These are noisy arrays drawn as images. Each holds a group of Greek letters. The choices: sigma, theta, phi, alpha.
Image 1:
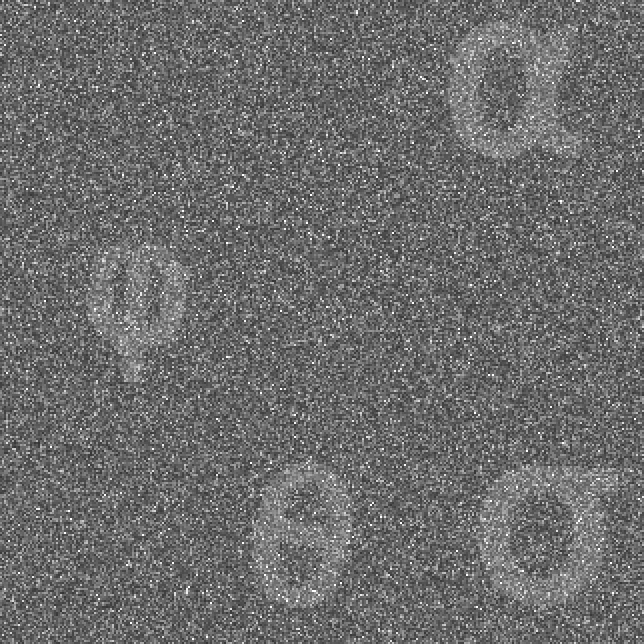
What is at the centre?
nothing
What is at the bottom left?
nothing
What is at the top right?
alpha
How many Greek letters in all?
4
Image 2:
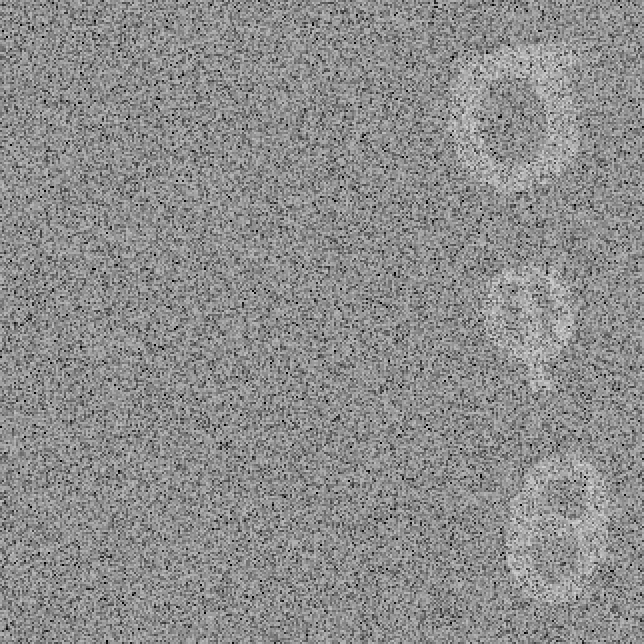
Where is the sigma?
top right
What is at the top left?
nothing
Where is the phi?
middle right
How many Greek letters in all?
3
